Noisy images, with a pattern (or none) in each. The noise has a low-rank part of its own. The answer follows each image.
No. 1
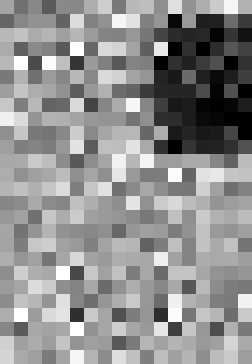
one block
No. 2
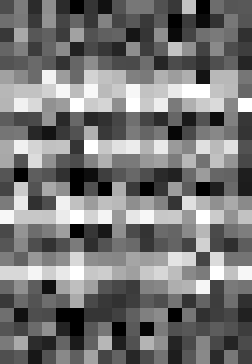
bands of rows
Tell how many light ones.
4
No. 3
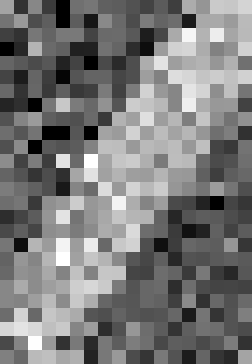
a diagonal band
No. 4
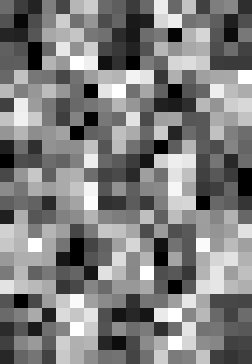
a checkerboard
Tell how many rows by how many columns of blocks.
5 by 5
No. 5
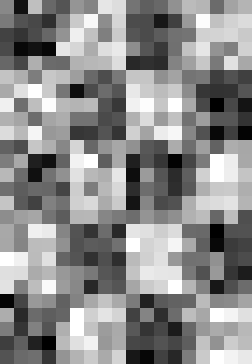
a checkerboard
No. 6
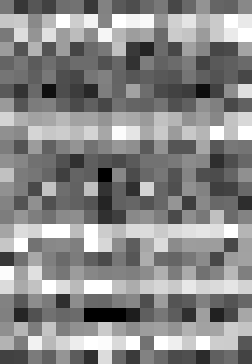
bands of rows
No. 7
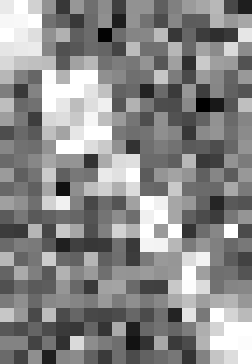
blocks along the diagonal
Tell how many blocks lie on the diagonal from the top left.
6
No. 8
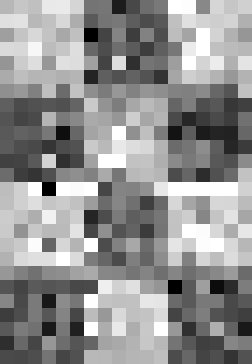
a checkerboard
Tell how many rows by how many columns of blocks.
4 by 3
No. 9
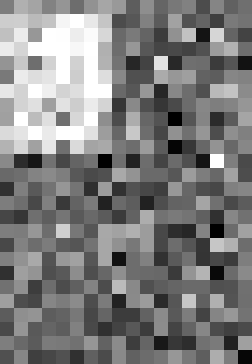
one block
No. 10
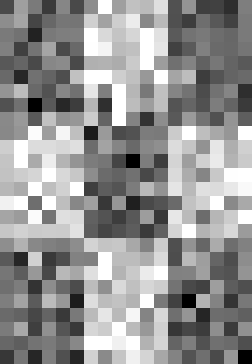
a checkerboard
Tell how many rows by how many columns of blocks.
3 by 3
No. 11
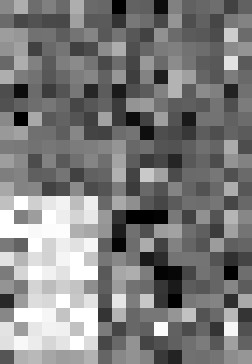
one block
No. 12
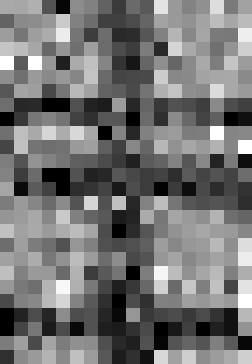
bands of rows crossing bands of columns
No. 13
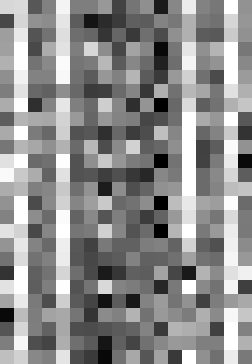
bands of columns
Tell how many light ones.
4
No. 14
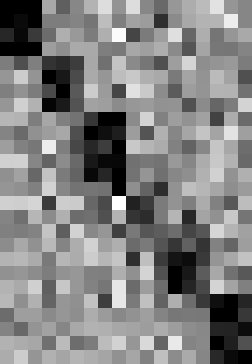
blocks along the diagonal
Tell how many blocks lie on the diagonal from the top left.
6
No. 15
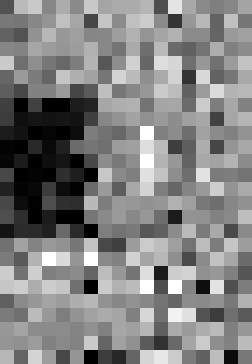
one block
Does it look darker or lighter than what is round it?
darker
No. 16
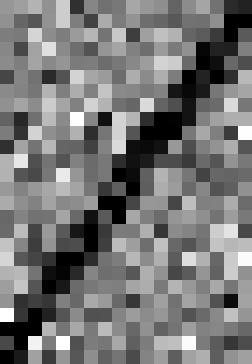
a diagonal band
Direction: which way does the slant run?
bottom left to top right
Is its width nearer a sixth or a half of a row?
a sixth
